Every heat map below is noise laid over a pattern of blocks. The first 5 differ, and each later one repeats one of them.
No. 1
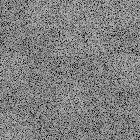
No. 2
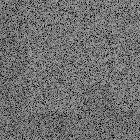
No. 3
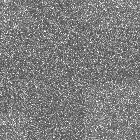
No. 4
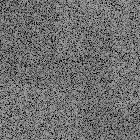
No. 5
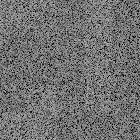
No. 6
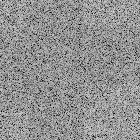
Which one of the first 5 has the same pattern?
3
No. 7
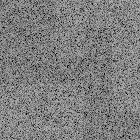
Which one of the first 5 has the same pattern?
4
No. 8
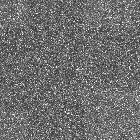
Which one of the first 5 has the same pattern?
3
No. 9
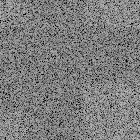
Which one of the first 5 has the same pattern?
3
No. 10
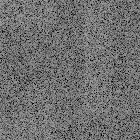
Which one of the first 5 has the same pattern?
5
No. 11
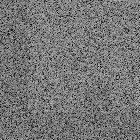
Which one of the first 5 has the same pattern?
2
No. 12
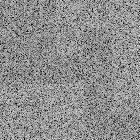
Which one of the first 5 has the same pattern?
4
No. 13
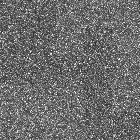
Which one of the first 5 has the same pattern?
4
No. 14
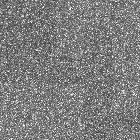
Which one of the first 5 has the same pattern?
4
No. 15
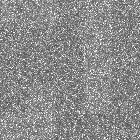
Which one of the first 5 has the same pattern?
5
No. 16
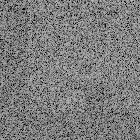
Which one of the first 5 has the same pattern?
2
